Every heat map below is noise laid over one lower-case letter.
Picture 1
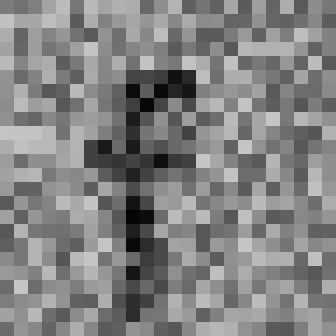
dark f
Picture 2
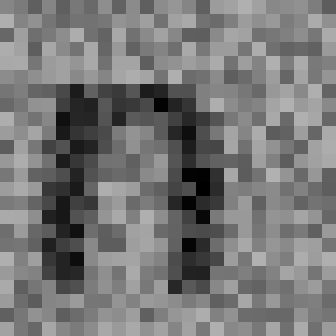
dark n
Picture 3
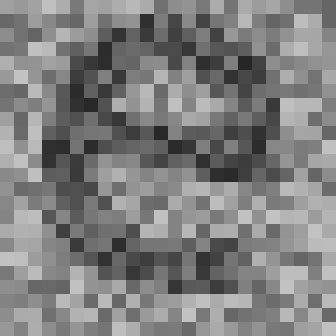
dark e
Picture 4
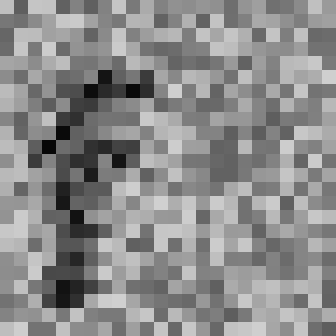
dark f
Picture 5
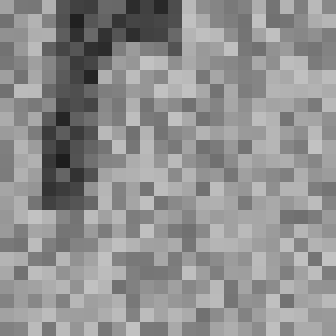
dark r
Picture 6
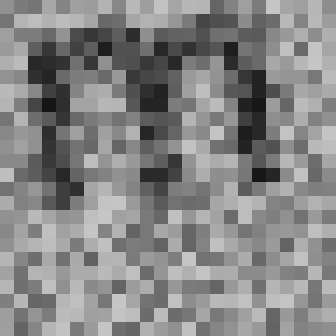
dark m
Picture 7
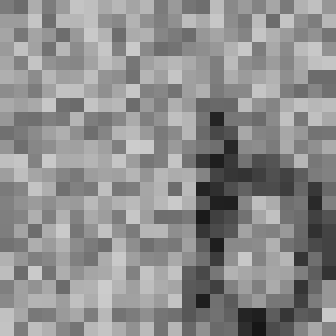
dark b
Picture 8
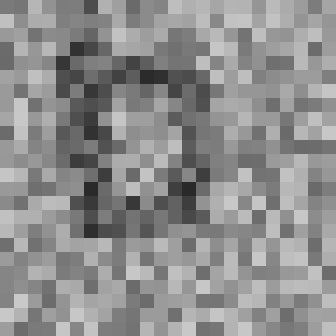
dark b
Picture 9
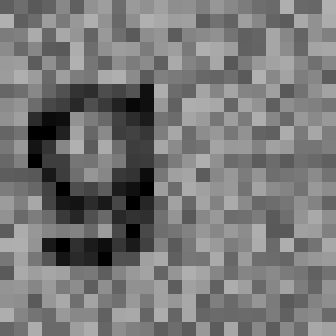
dark g
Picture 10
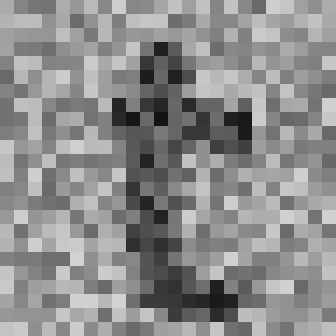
dark t
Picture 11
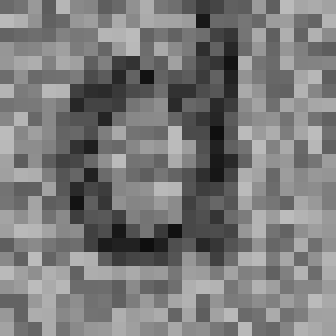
dark d
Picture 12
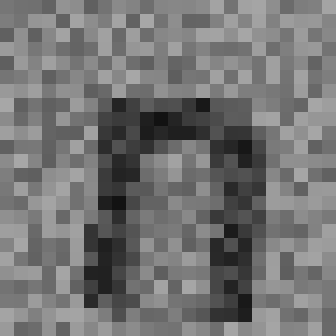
dark n
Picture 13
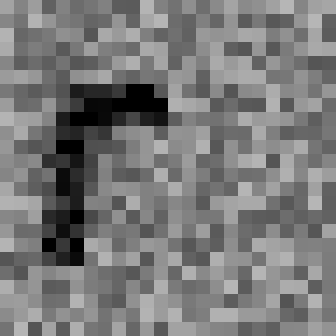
dark r
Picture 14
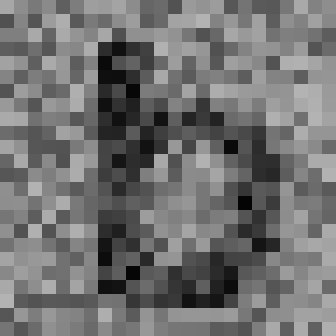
dark b
